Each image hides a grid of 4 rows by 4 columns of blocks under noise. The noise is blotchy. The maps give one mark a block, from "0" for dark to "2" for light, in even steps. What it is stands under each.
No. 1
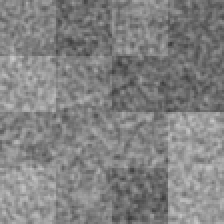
1010
2100
1112
2102
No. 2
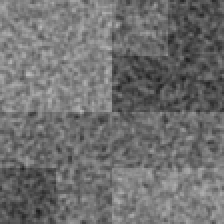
2210
2200
1111
0122
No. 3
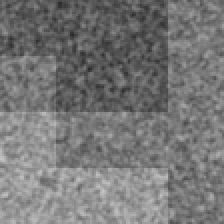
0001
1001
2111
2221
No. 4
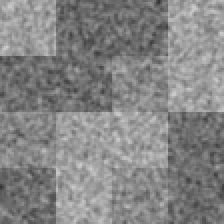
2002
0012
1220
0210
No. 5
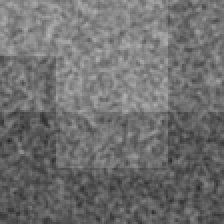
2221
1221
0110
0000
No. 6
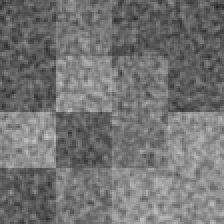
0100
0210
2012
0122
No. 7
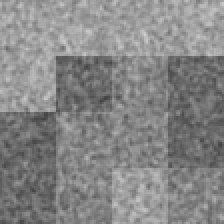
2222
2010
0110
0121
